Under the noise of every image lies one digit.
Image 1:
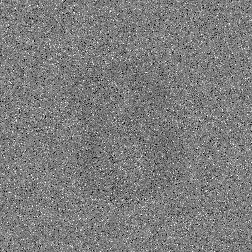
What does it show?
dark 8
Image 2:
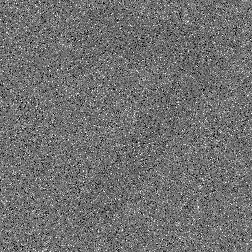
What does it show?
dark 7
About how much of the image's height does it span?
nearly all
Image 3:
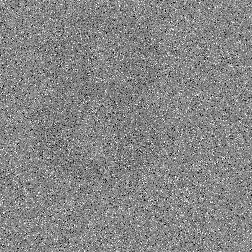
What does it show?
dark 8
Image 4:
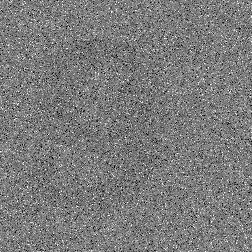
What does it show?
dark 9
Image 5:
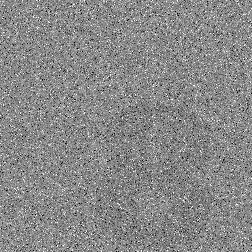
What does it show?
dark 8
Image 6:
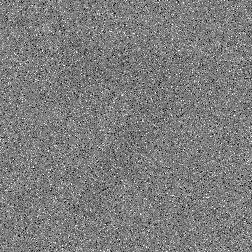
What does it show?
dark 7
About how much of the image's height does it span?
two thirds
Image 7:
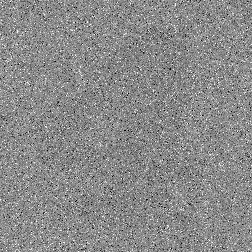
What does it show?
dark 4
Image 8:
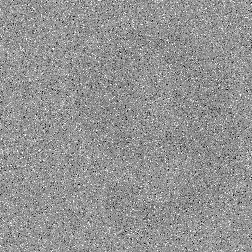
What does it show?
dark 9
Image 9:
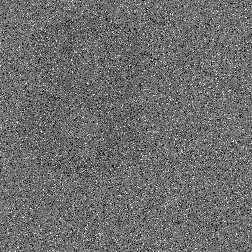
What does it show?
dark 8
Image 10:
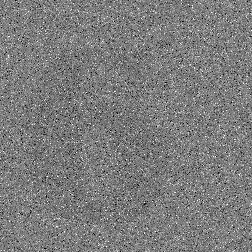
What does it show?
dark 6
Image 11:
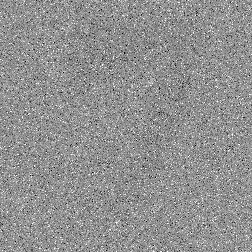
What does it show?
dark 7
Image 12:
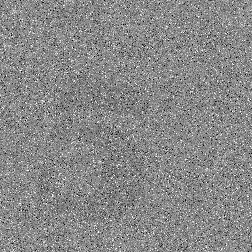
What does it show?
dark 5
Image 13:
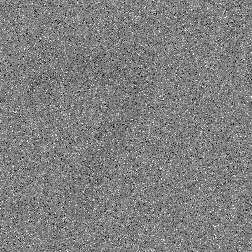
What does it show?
dark 7
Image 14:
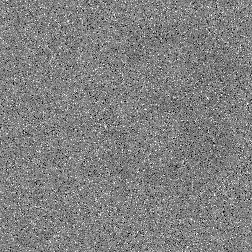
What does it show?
dark 3
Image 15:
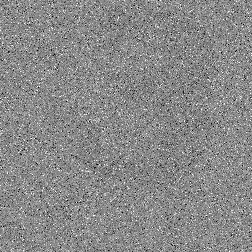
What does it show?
dark 3
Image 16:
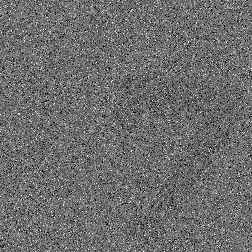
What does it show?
dark 7
